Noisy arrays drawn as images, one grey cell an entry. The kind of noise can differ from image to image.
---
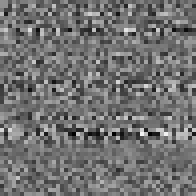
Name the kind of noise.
rows of uneven size
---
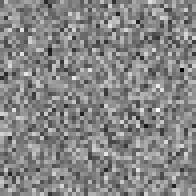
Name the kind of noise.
independent entries
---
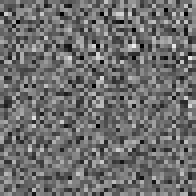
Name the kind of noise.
low rank plus noise
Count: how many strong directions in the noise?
three or four
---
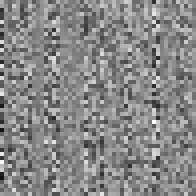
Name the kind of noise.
columns of uneven size
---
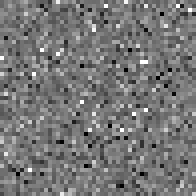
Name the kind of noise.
heavy tails
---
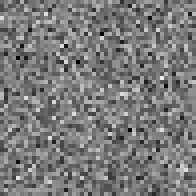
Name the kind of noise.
independent entries
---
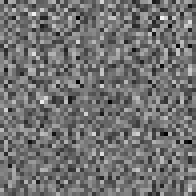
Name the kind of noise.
low rank plus noise
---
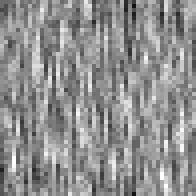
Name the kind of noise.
streaked along the columns
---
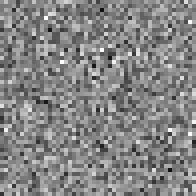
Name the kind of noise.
independent entries
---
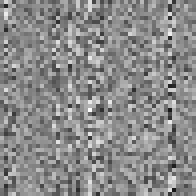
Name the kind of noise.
columns of uneven size
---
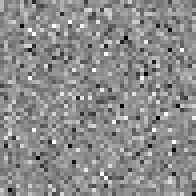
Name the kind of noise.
heavy tails
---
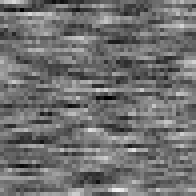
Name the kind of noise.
streaked along the rows
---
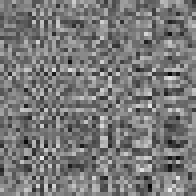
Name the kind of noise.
low rank plus noise
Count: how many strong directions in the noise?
one
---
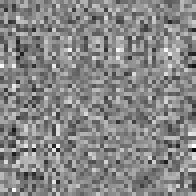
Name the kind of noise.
low rank plus noise
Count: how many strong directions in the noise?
two
